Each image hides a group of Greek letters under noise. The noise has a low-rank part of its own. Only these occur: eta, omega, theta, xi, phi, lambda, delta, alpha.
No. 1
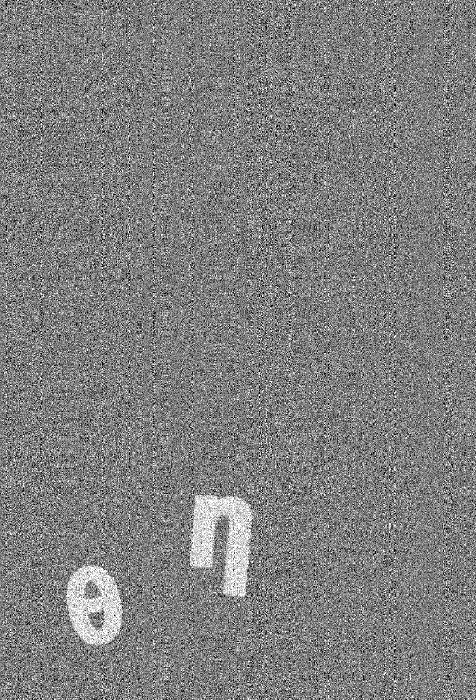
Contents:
bottom left: theta; bottom middle: eta
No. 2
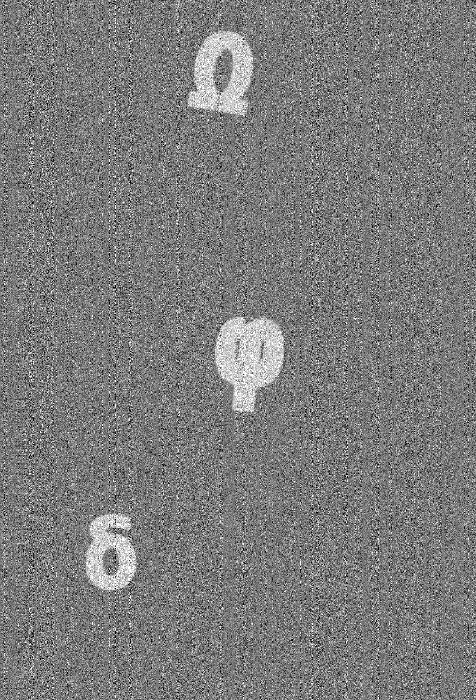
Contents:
top middle: omega; centre: phi; bottom left: delta
